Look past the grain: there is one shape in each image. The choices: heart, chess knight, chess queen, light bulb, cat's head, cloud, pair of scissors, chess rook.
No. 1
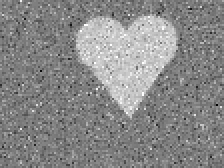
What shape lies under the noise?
heart
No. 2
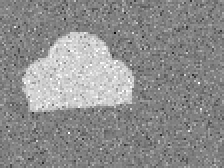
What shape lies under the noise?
cloud
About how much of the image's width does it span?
half
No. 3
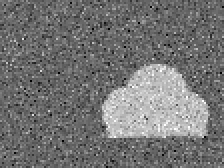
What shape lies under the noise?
cloud
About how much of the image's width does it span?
half
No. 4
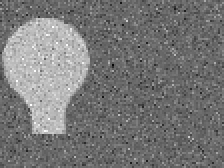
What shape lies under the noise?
light bulb
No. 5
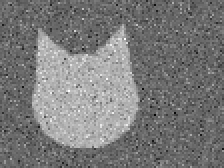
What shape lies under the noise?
cat's head
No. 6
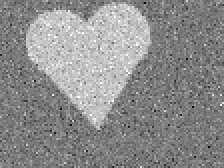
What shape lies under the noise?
heart
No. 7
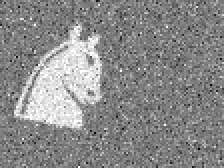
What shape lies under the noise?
chess knight
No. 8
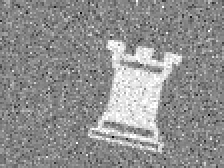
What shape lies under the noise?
chess rook
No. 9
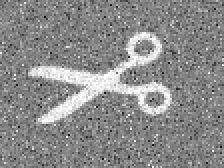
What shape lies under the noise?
pair of scissors
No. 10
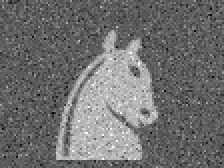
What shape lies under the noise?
chess knight
